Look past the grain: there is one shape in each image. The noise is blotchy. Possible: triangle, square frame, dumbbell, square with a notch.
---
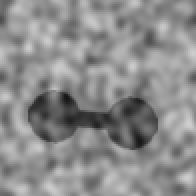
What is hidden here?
dark dumbbell
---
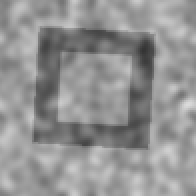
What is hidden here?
dark square frame
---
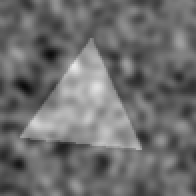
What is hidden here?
light triangle
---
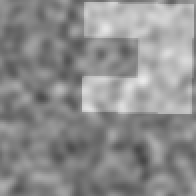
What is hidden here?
light square with a notch
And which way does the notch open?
left
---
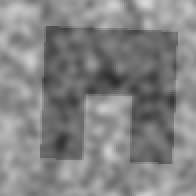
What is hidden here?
dark square with a notch
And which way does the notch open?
down
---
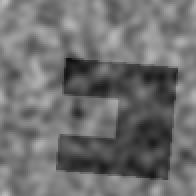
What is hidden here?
dark square with a notch
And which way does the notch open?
left
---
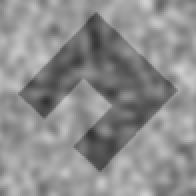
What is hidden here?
dark square with a notch
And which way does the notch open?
down and left
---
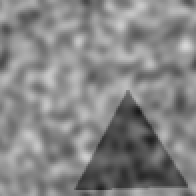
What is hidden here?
dark triangle
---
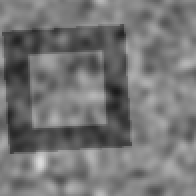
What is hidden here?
dark square frame
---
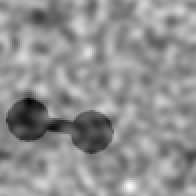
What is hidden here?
dark dumbbell
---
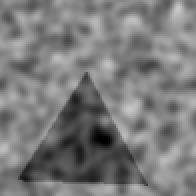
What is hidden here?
dark triangle
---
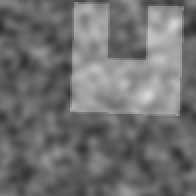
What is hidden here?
light square with a notch
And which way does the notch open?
up
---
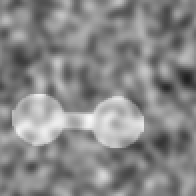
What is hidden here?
light dumbbell
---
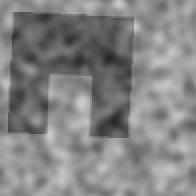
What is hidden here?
dark square with a notch
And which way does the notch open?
down
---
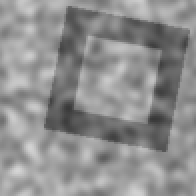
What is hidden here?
dark square frame
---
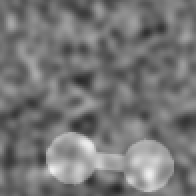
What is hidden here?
light dumbbell
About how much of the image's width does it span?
two thirds
